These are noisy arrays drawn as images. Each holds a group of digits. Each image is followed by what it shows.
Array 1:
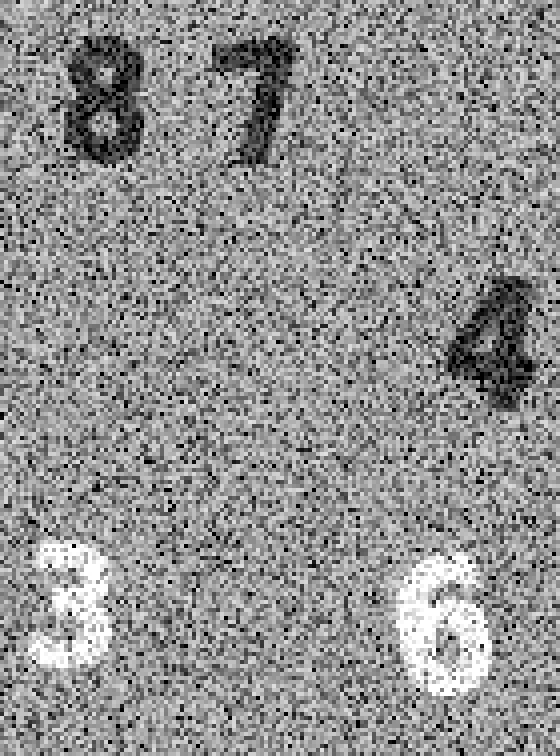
top left: dark 8; top middle: dark 7; middle right: dark 4; bottom left: light 3; bottom right: light 6
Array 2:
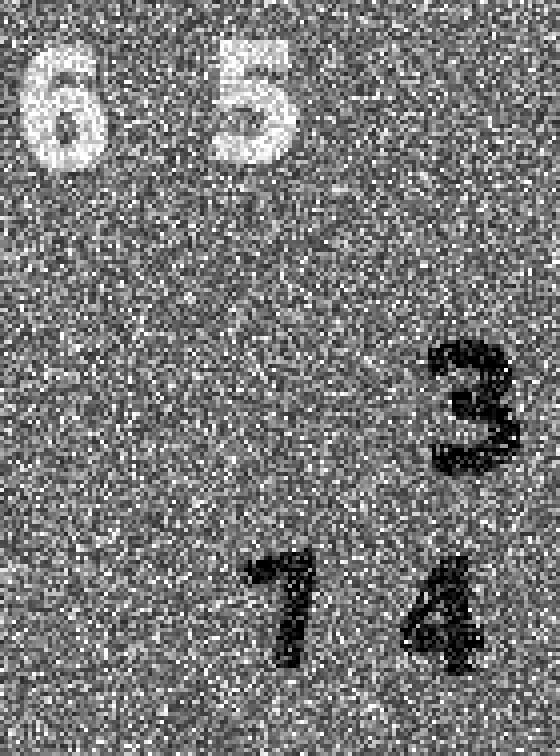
top left: light 6; top middle: light 5; middle right: dark 3; bottom middle: dark 7; bottom right: dark 4
